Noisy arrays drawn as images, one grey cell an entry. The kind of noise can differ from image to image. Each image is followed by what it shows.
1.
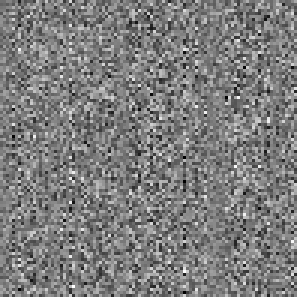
columns of uneven size
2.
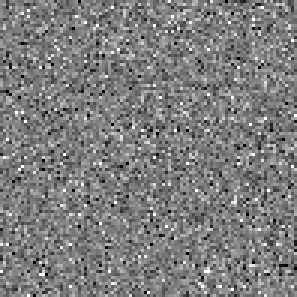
heavy tails
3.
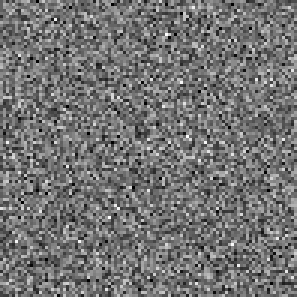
independent entries
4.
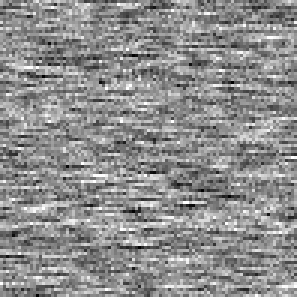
streaked along the rows
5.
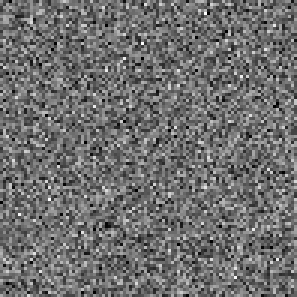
independent entries
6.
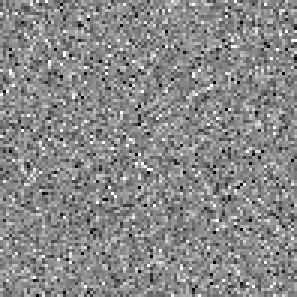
heavy tails
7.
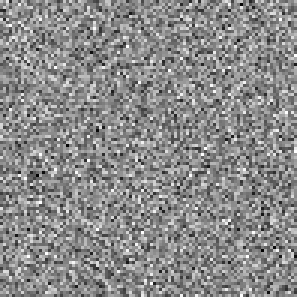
independent entries
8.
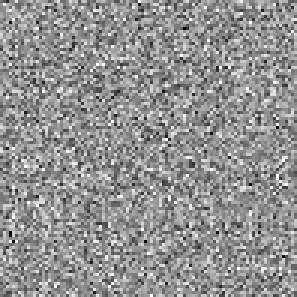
low rank plus noise
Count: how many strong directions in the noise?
five to eight
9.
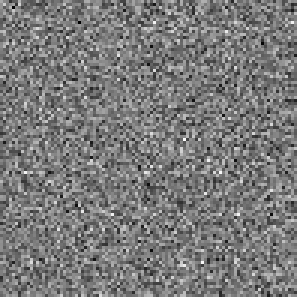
low rank plus noise
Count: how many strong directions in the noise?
five to eight
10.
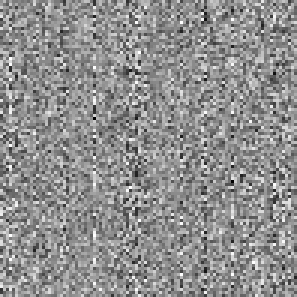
columns of uneven size
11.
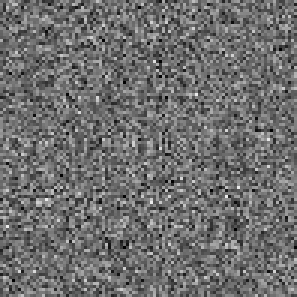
low rank plus noise
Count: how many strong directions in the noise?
one
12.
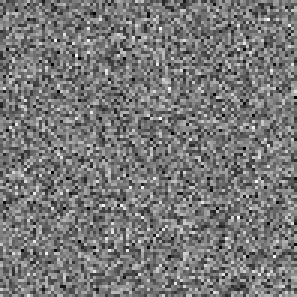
independent entries
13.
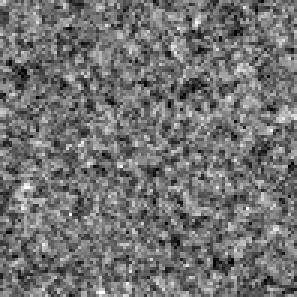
blotchy
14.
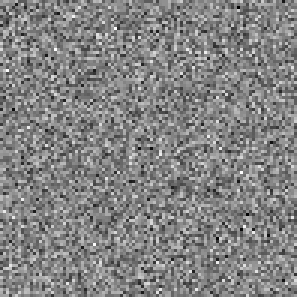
independent entries
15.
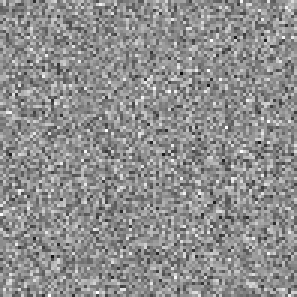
independent entries
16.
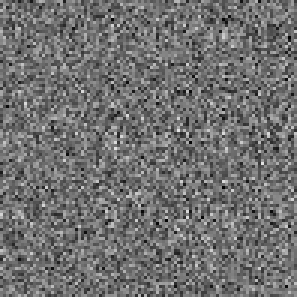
low rank plus noise
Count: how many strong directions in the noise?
two
